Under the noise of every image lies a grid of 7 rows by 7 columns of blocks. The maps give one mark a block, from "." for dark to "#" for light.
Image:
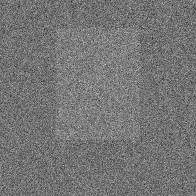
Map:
.......
..###..
..###..
..###..
..###..
.......
.......
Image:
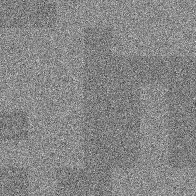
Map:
..#####
###.###
###....
###..#.
.##..#.
###..#.
.#..###
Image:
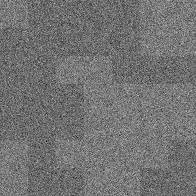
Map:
#....##
.....##
..##...
...####
...####
#.####.
#..##..
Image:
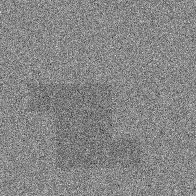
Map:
#######
#######
#######
#...###
##..###
##...##
#######
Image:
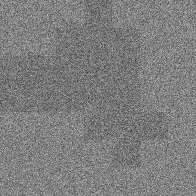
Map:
###.###
##...##
.....##
.....##
###...#
####.##
#######
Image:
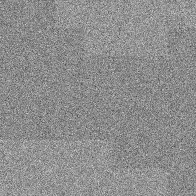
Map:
..#####
...###.
.......
.......
.......
####...
######.
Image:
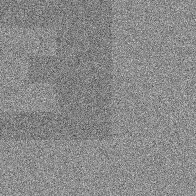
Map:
....###
##..###
#...###
##..###
....###
#######
#######
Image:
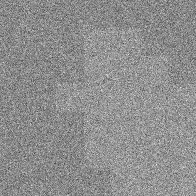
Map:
.......
...##..
...###.
..#####
...####
...####
....###
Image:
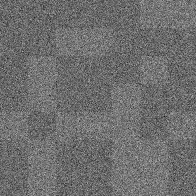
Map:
.....##
..##...
.#...#.
.#..#..
#.###.#
.#..##.
.#..##.
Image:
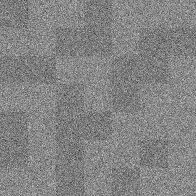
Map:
.##.###
##..#..
..##..#
##.#.##
.#..###
.#.##.#
##.#.##
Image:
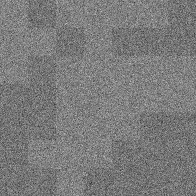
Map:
#.####.
##.#...
#.#####
..#####
..###..
.###...
..#....
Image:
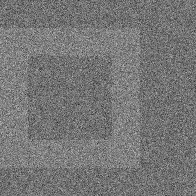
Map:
.......
#####..
#...#..
#...#..
#...#..
#####..
.......
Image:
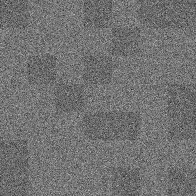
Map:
.##.#..
####.##
#.#.###
##.###.
###..#.
.######
.###.#.
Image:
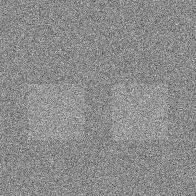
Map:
.......
.......
.......
.##.##.
.##.##.
.......
.......
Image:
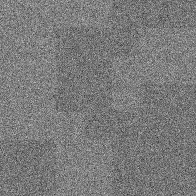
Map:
####...
##...##
##..###
##..#..
###....
..##...
..##...
